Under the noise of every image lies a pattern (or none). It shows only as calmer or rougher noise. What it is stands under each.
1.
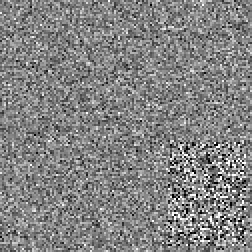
one block
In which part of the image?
bottom right
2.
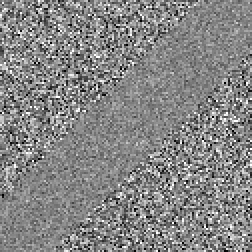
a diagonal band
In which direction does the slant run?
bottom left to top right
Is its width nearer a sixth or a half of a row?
a half
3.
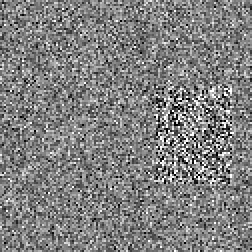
one block
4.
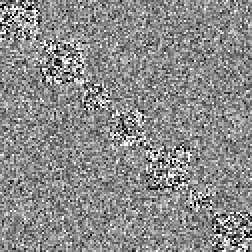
blocks along the diagonal
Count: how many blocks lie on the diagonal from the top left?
7
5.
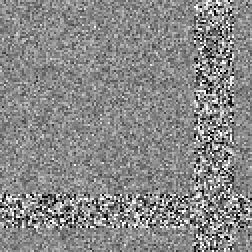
bands of rows crossing bands of columns
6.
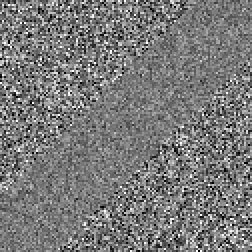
a diagonal band
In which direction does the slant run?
bottom left to top right
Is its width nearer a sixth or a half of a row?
a half
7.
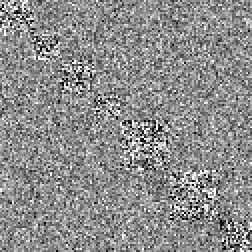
blocks along the diagonal
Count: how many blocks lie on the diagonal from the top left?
7
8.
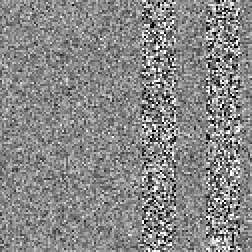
bands of columns
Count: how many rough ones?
2
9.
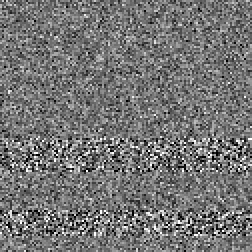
bands of rows
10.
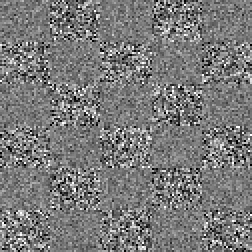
a checkerboard
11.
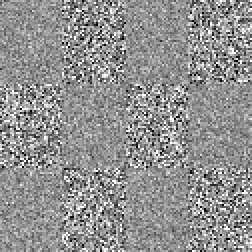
a checkerboard
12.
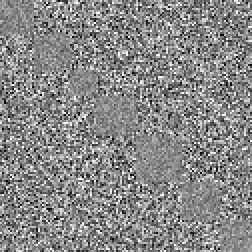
blocks along the diagonal
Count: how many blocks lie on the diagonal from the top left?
7
